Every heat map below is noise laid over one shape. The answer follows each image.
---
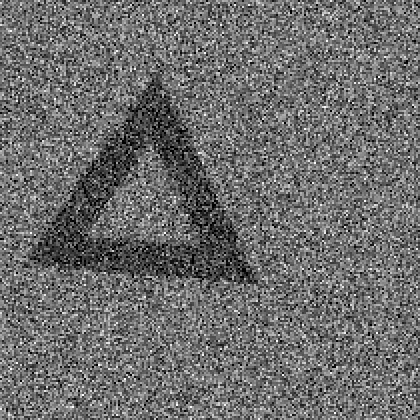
triangle frame
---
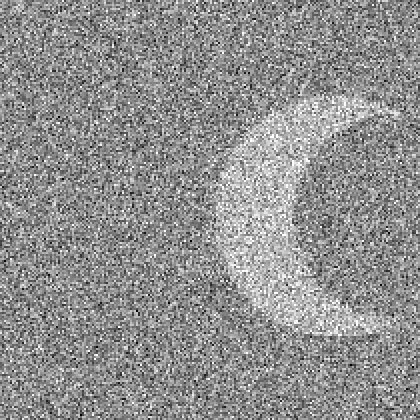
crescent
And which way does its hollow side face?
right
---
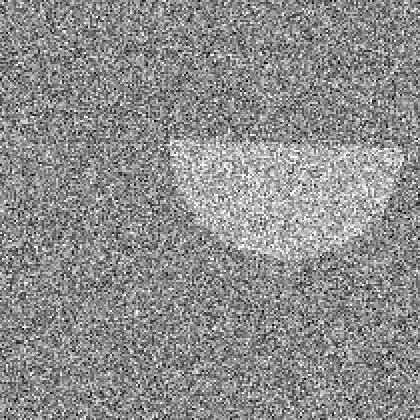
half disc
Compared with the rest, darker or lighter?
lighter
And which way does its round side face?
down
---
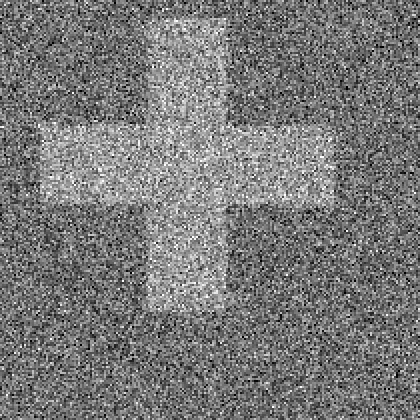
cross
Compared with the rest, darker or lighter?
lighter
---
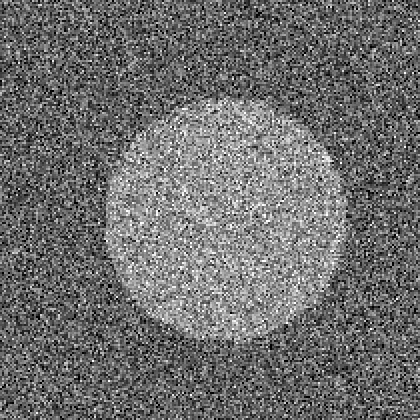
disc
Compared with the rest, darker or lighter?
lighter
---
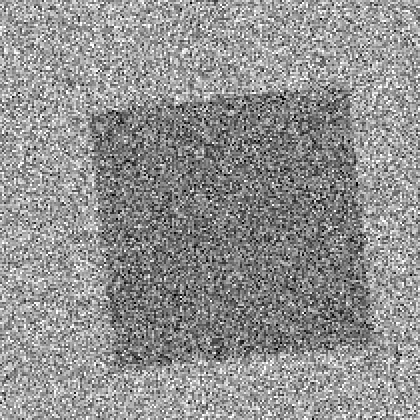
square
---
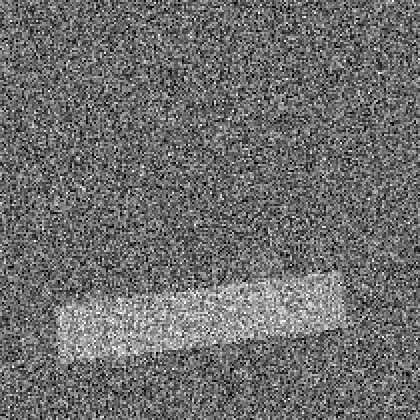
bar
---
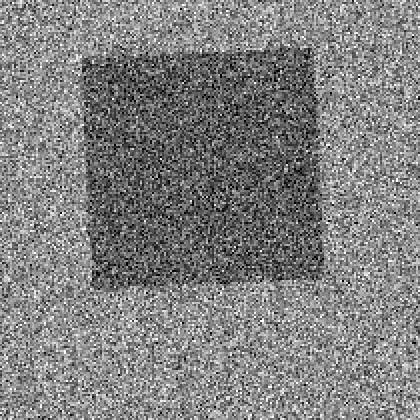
square
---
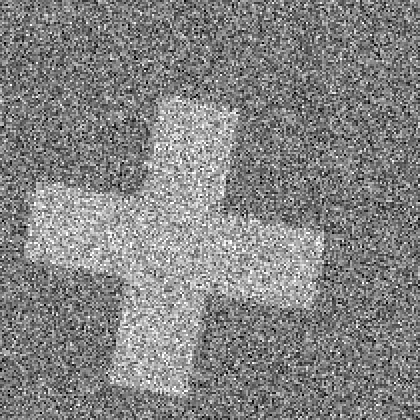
cross
